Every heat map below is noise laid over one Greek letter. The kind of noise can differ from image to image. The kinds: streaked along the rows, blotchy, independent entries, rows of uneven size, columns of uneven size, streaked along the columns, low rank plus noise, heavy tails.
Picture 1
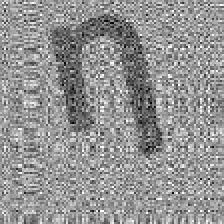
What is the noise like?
low rank plus noise
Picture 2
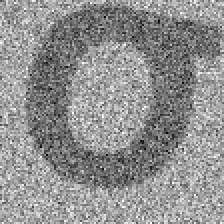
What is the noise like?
independent entries
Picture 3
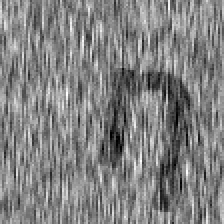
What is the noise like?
streaked along the columns
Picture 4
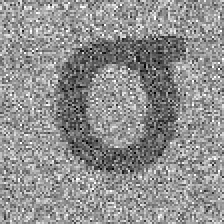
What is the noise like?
low rank plus noise
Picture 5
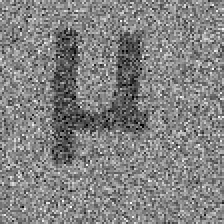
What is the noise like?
independent entries
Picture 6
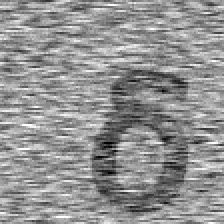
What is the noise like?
streaked along the rows
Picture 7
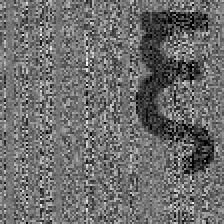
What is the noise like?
columns of uneven size
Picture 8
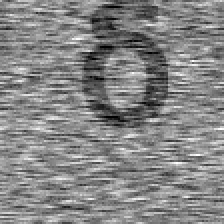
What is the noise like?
streaked along the rows
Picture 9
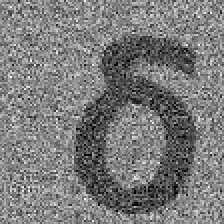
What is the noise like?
low rank plus noise
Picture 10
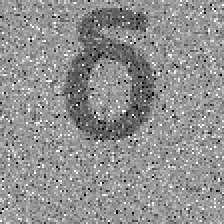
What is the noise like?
heavy tails
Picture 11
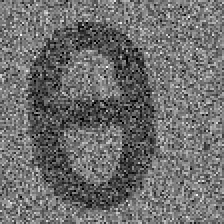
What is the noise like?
independent entries
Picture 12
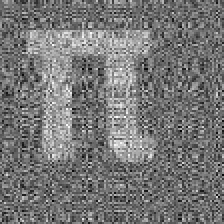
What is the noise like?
low rank plus noise
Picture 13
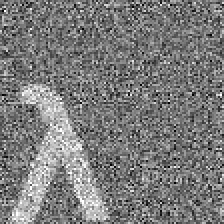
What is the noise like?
low rank plus noise
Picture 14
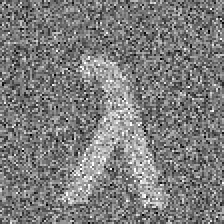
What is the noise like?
independent entries
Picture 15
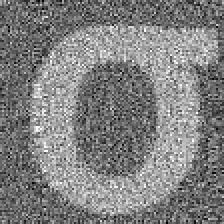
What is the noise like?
low rank plus noise
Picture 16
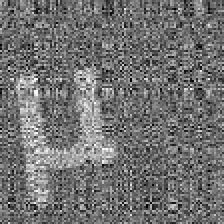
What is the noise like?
low rank plus noise
